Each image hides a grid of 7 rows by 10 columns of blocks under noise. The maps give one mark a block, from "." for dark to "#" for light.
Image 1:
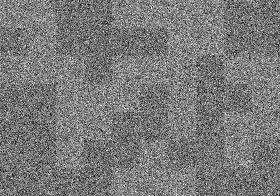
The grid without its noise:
# # . . # # # # . .
. # . . . . # # . .
# # # . # # # . # #
. . # # # . # . . #
. . # # . . # . # #
. . # . . # . . # .
. . . . # # # . . .
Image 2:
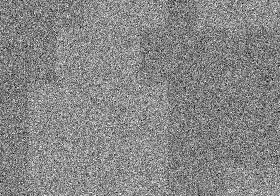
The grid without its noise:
. . . # # # . # # #
. . # # # . . . . .
. . # # # . . . . .
. # # # # # . . . .
. # # # # # . . . .
. # # # # # . . . .
. # # # # # . . # #
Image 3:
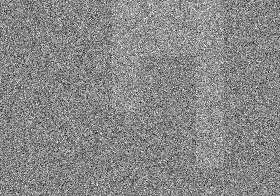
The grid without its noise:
. . . . # # # # . .
. . . . # # # # . .
. . . . # . . # . .
. . . . # . . # . .
. . . . . . . # . .
. . . . . . . # . .
. . . . . . . . . .
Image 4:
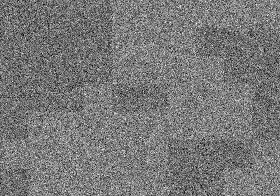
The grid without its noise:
. . . . # # # # # #
. . . . # # # . . .
. . . . # # # # . .
. . . # . . # # # .
. # # # # # # # # .
# # # # # # . . . #
. # # # # # . . # #
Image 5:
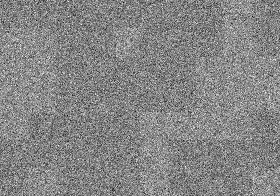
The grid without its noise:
. . . . . . . . # .
# # . . # . . . # .
# # . . . . . # # #
# # . . . . . # # #
# . . . . # # # # .
. . . . . # . . . .
. # . . . # . . . #
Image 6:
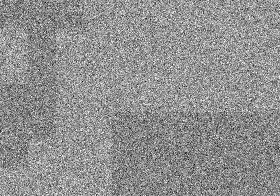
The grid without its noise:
. . . # # # # # # #
# . # # # # # # # #
# . # # # # # # # #
. . # # # # # # # #
. . # # . . . . . .
. # # # . . . . . .
# # # # . . . . . .
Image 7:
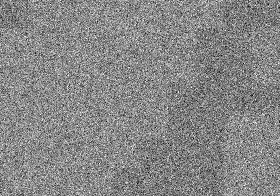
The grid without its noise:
. # # # # # # # . .
# # # # # # # . . #
# # # # # # # . . #
# # # # # # . . . .
# # # # # # . . # #
# # # # # . . . # #
# # # # . . . . # #
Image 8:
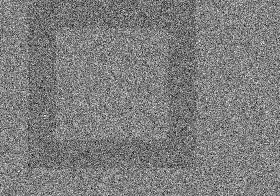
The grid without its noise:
# . . . . . . # # #
# . # # # # . # # #
# . # # # # . # # #
# . # # # # . # # #
# . # # # # . # # #
# . . . . . . # # #
# # # # # # # # # #
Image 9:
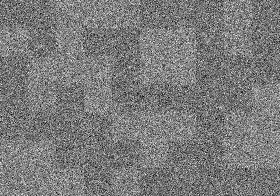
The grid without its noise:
. . # # # . . . # .
# . # . . # # . # .
. # # # . # # . . .
. # . # . . . . . #
. . . . # # # . # #
# # . . . # . . # #
# # # . # . . . . .
